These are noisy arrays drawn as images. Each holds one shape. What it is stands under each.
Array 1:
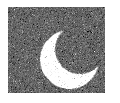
crescent
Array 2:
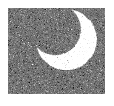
crescent
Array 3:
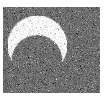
crescent
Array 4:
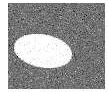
ellipse
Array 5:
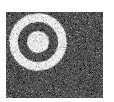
bullseye
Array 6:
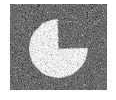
disc with a wedge cut out
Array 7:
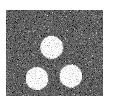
three dots
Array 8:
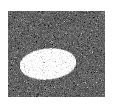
ellipse
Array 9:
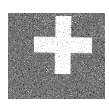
cross
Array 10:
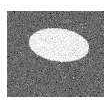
ellipse
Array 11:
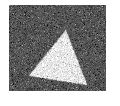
triangle
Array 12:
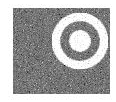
bullseye
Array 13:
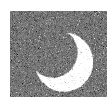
crescent
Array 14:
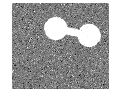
dumbbell
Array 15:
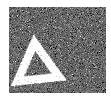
triangle frame
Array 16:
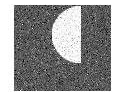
half disc
